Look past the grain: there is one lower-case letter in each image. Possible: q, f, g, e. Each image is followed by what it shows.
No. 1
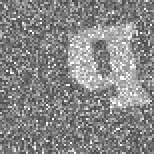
light q
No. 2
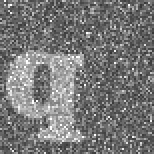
light q
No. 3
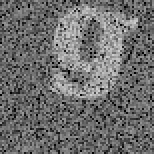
light g
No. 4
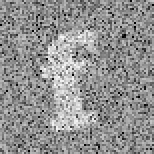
light f
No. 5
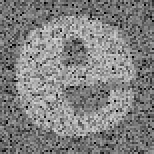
light e
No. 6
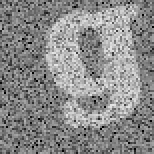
light g
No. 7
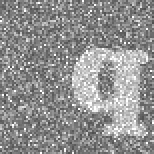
light q
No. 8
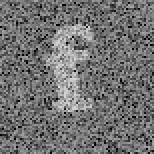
light f
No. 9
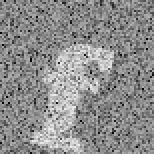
light f
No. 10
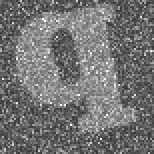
light q
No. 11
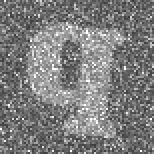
light q
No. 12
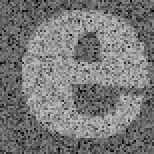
light e
